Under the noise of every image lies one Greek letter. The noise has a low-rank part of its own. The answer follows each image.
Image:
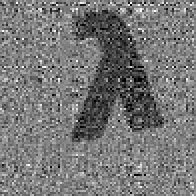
lambda
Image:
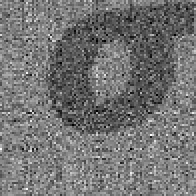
sigma
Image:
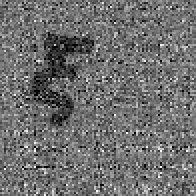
xi
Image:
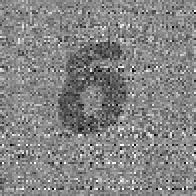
delta
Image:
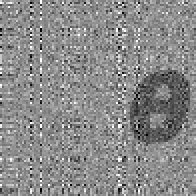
theta
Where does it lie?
middle right
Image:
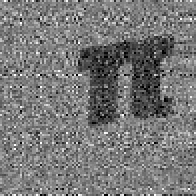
pi
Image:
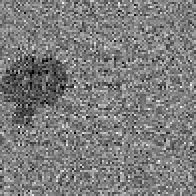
phi
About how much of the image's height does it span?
a third
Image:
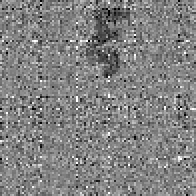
xi
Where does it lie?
top middle
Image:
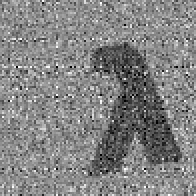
lambda
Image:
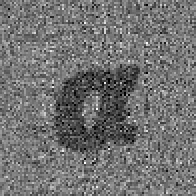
alpha
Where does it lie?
centre
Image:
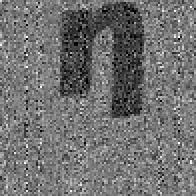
eta
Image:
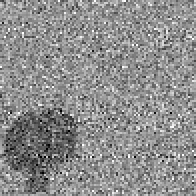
phi
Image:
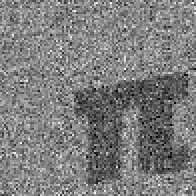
pi
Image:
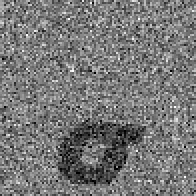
sigma
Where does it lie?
bottom middle
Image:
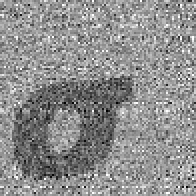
sigma
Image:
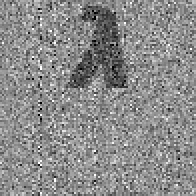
lambda
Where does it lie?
top middle
